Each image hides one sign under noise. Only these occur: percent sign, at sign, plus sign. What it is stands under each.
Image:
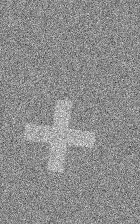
plus sign
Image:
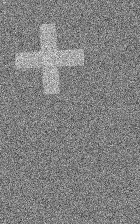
plus sign
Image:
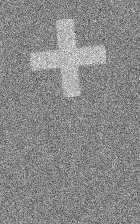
plus sign
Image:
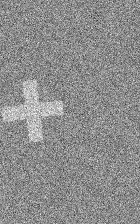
plus sign
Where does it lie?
middle left
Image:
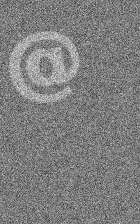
at sign
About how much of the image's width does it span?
half
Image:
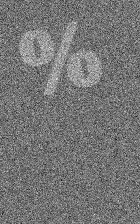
percent sign
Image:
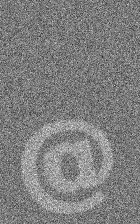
at sign
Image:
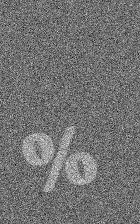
percent sign
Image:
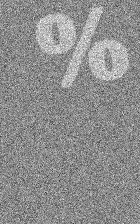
percent sign
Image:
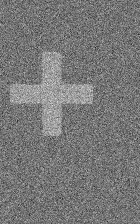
plus sign
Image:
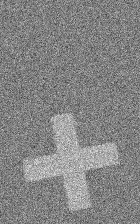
plus sign
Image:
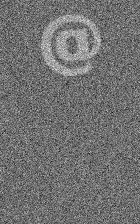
at sign
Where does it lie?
top middle
